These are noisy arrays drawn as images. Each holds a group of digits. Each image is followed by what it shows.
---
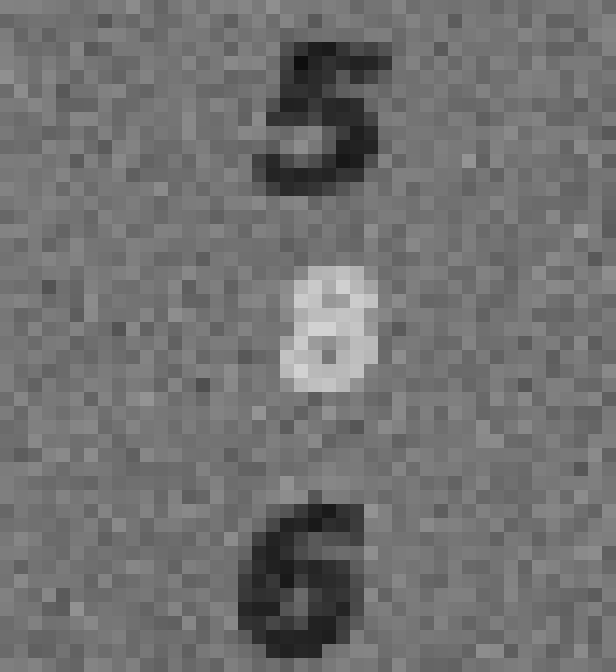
top middle: dark 5; centre: light 8; bottom middle: dark 6
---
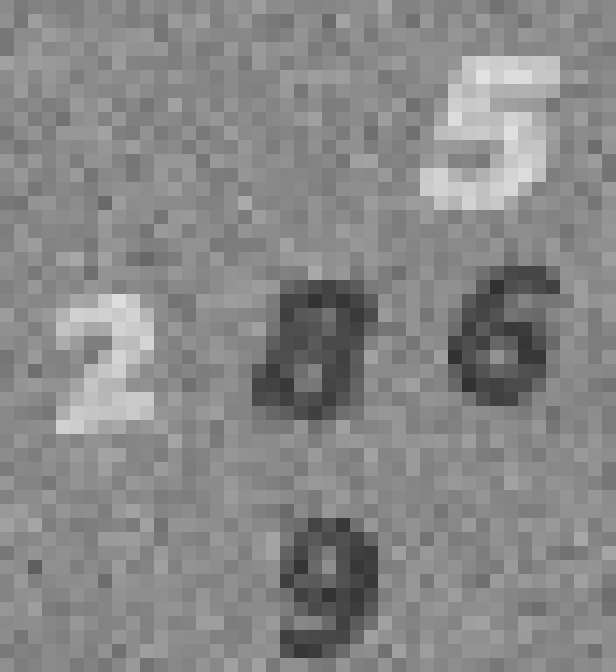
top right: light 5; middle left: light 2; centre: dark 8; middle right: dark 6; bottom middle: dark 9
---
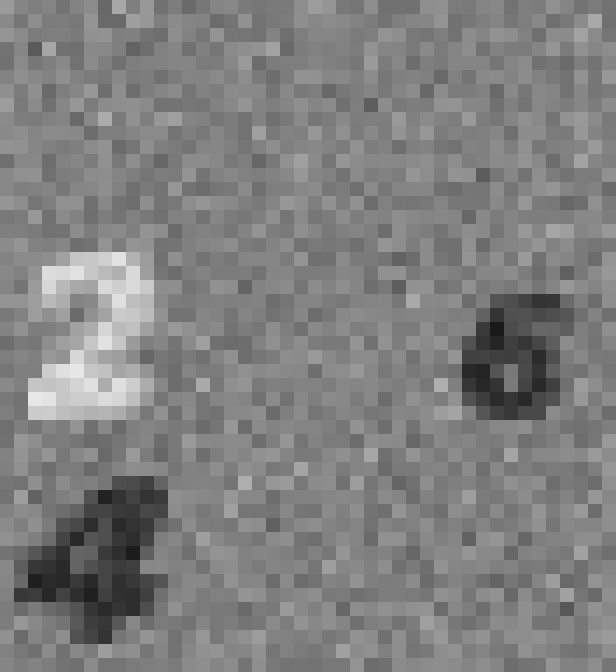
middle left: light 2; middle right: dark 6; bottom left: dark 4
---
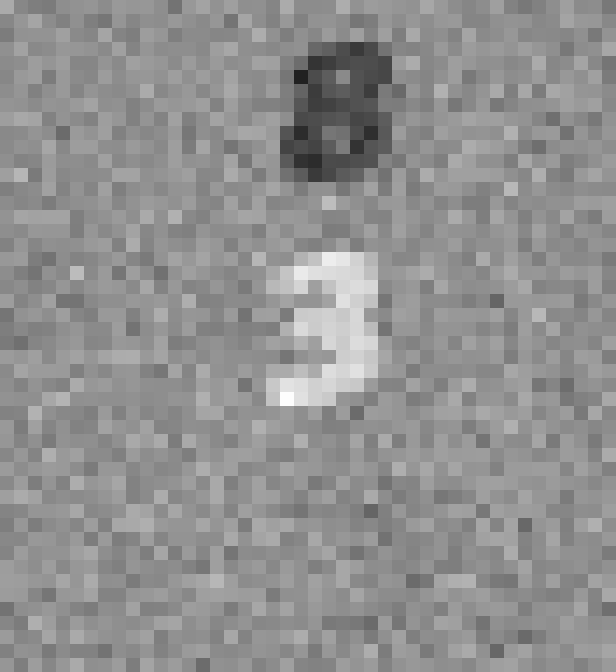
top middle: dark 8; centre: light 3
